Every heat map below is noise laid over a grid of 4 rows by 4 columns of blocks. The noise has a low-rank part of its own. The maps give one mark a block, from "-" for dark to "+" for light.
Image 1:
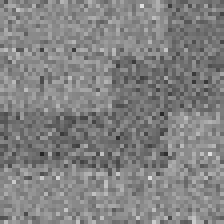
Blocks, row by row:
+ + + -
+ + - -
- - - +
+ + + +
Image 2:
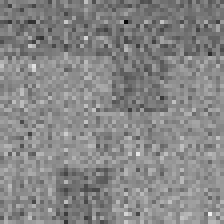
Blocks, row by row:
- - - -
+ + - +
+ + + +
+ - + +
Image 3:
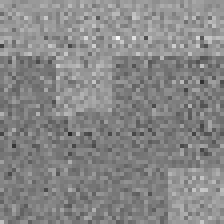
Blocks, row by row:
+ + + +
- + - -
- - - -
- - - +
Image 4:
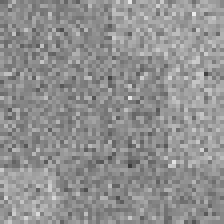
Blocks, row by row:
- - + +
- - - +
- - - +
+ - - -
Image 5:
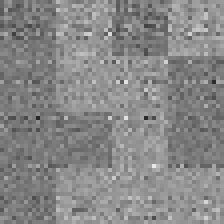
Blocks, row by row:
- + - +
- + + -
- - + -
- + + +
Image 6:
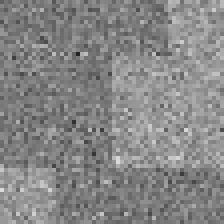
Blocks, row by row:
- - - +
- - + +
- - + +
+ - - -
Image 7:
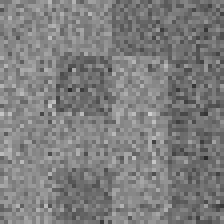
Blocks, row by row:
+ + - -
+ - + -
+ + + -
+ - + -
